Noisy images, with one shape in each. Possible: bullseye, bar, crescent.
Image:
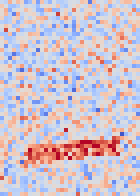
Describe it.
red bar
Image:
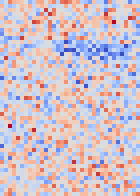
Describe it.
blue bar
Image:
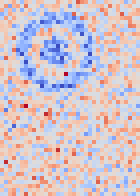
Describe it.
blue bullseye
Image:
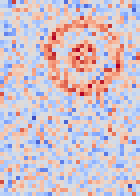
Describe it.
red bullseye
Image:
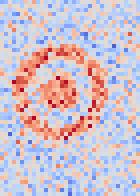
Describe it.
red bullseye
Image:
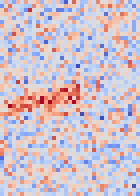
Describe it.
red bar
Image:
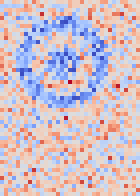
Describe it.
blue bullseye
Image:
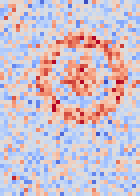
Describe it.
red bullseye
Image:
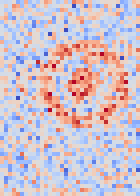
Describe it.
red bullseye
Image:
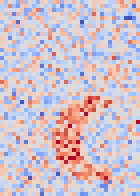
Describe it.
red crescent
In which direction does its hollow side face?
right
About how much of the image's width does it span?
half
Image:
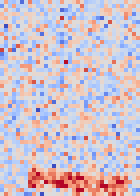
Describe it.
red bar
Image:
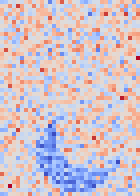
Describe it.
blue crescent
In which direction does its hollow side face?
up and right
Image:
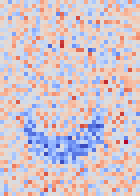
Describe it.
blue crescent
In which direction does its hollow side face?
up
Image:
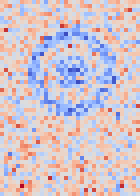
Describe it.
blue bullseye
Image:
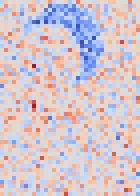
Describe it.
blue crescent
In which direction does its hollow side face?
down and left
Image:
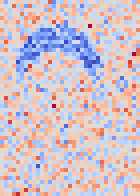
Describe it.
blue crescent
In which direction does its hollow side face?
down
